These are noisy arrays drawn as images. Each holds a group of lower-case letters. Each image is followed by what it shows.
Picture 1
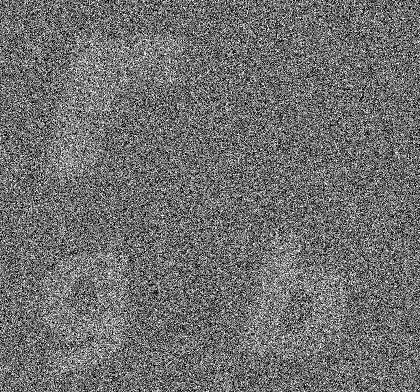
top left: r; bottom left: g; bottom right: b
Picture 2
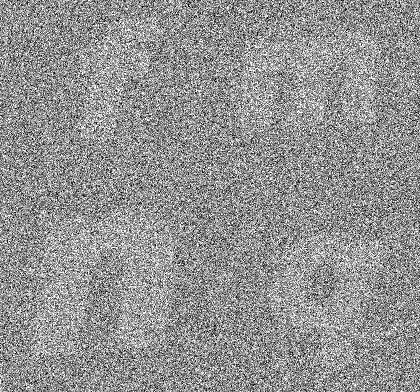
top left: f; top right: m; bottom left: n; bottom right: q
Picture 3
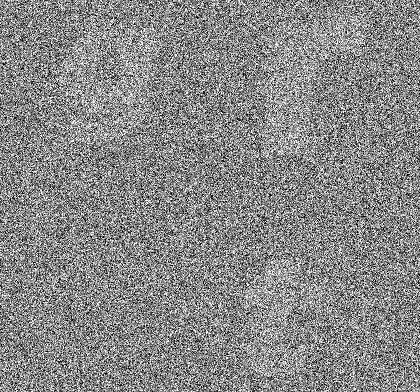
top left: g; top right: r; bottom right: t
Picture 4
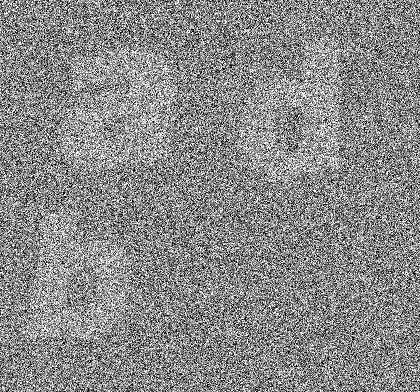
top left: a; top right: d; bottom left: b
